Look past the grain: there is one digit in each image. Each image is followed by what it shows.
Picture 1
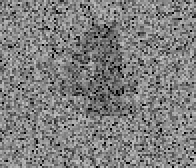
4
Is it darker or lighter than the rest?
darker
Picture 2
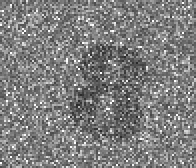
8
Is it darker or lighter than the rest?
darker
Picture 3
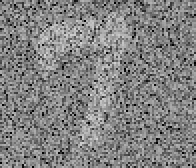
7
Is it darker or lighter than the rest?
lighter
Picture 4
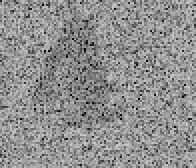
4
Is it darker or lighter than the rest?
darker
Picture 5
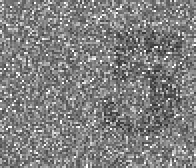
5
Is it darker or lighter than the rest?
darker
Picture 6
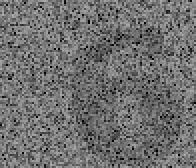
6
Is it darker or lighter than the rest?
darker
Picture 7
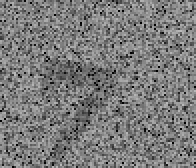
7
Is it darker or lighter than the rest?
darker
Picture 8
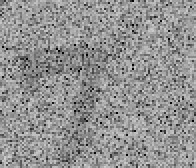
7
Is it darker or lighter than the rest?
darker
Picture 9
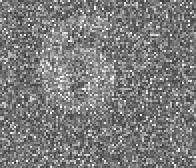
6
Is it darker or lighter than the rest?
lighter
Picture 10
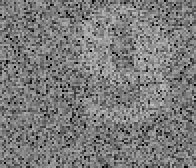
9
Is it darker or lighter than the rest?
lighter
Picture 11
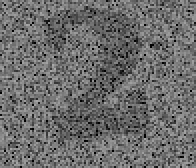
2
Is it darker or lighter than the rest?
darker
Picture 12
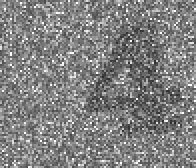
4
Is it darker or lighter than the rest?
darker
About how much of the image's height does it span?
two thirds
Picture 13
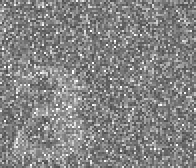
3
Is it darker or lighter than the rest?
lighter
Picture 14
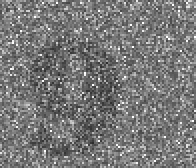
9
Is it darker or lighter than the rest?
darker
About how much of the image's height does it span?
two thirds
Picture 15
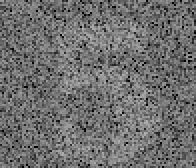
5
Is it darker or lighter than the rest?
lighter
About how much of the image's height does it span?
nearly all
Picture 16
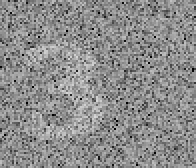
3
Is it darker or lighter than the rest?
lighter
